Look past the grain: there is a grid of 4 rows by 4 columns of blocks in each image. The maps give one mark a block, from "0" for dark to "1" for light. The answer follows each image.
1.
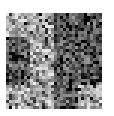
1100
0100
0100
1101
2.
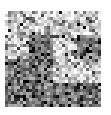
1111
1010
0011
0000
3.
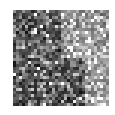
0011
0011
0001
0001
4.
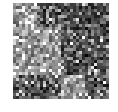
1000
1100
1100
0010
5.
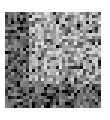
0111
0111
0111
0000
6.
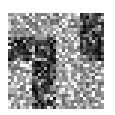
1110
0010
1011
1011
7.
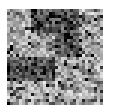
1001
1101
0011
1111
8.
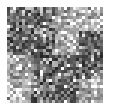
0011
0010
1000
1001
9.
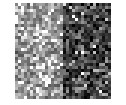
1100
1100
1100
1100
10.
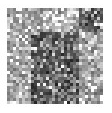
1110
1001
1001
1001
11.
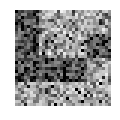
0111
0110
0001
1111
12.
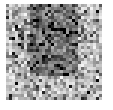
1001
1001
1001
1111
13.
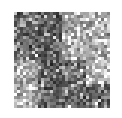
0011
0011
1001
1000
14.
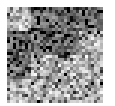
1000
0001
0111
1111
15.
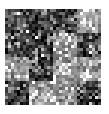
0001
0010
1011
0110
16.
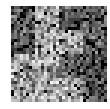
0100
0110
1100
1110
